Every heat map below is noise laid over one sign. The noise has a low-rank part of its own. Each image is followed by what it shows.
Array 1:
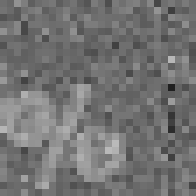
percent sign
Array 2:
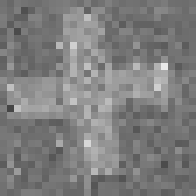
plus sign
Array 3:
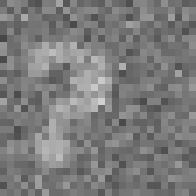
question mark
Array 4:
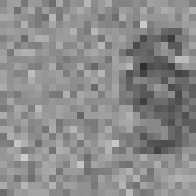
section sign
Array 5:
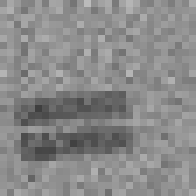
equals sign
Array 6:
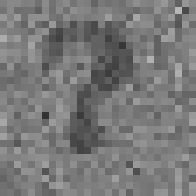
question mark
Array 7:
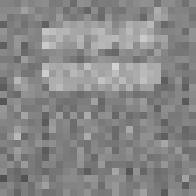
equals sign
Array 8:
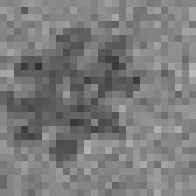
hash sign
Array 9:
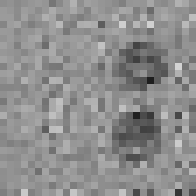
colon
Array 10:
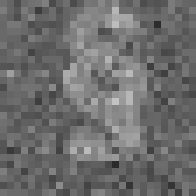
section sign
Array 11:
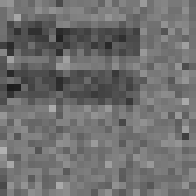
equals sign
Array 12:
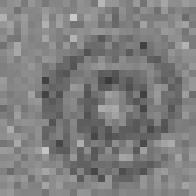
at sign
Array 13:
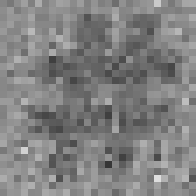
hash sign
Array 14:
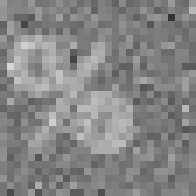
percent sign
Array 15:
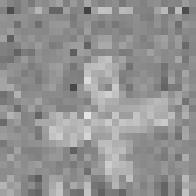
plus sign
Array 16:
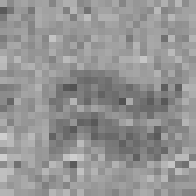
approximately sign
